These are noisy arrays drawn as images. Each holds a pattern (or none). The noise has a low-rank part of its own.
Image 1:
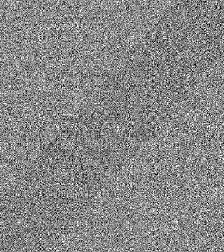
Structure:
a diagonal band
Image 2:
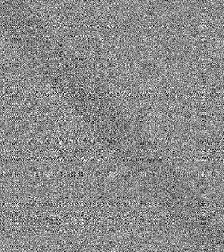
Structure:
a diagonal band
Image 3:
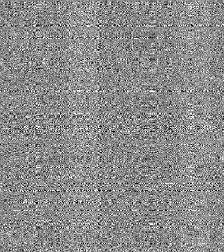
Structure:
bands of columns
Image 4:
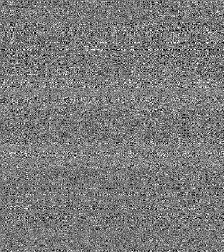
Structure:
bands of rows
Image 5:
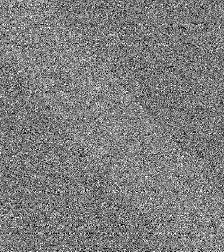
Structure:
a diagonal band
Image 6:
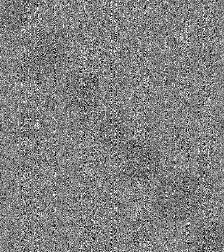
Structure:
blocks along the diagonal
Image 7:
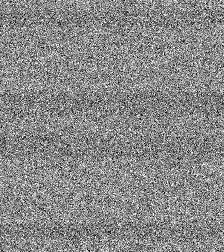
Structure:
bands of rows
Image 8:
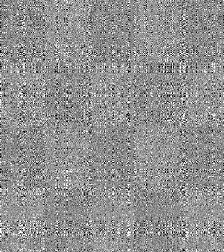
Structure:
a checkerboard
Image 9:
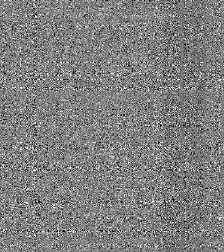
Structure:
one band of columns
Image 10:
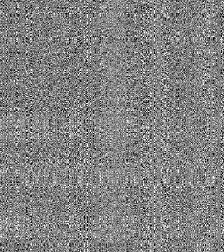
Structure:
bands of rows crossing bands of columns
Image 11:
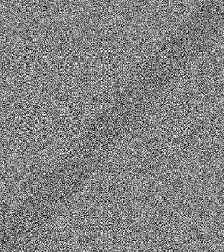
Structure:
a diagonal band
